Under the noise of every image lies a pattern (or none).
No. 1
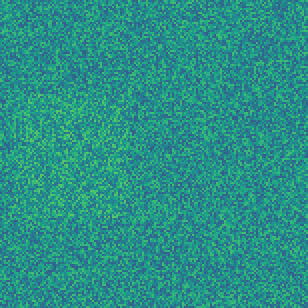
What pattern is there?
one block
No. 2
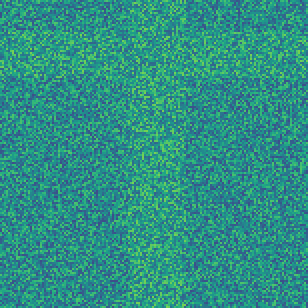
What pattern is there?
bands of rows crossing bands of columns
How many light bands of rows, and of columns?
1 and 1
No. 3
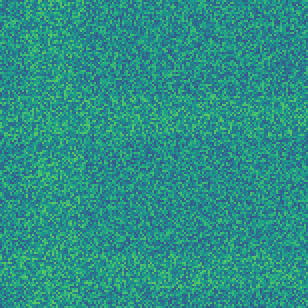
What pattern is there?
bands of rows crossing bands of columns
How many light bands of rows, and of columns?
2 and 1
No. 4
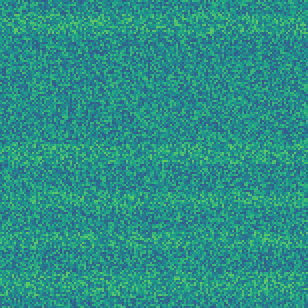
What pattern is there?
bands of rows
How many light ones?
5
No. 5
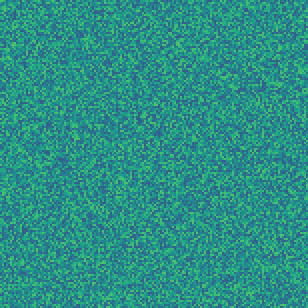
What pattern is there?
only noise
